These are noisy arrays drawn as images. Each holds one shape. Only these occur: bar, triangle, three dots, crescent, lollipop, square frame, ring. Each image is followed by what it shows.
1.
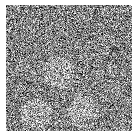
three dots
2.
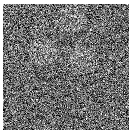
three dots
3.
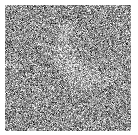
crescent
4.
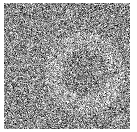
ring
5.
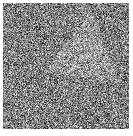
triangle
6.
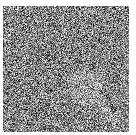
lollipop
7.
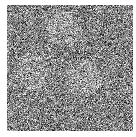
three dots
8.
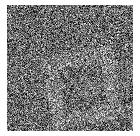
square frame
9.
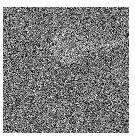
lollipop
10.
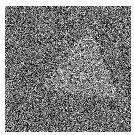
triangle
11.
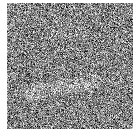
bar
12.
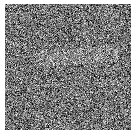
bar
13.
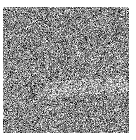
bar
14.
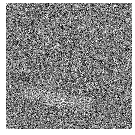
bar
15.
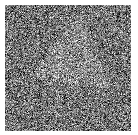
triangle
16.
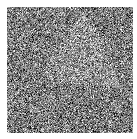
triangle
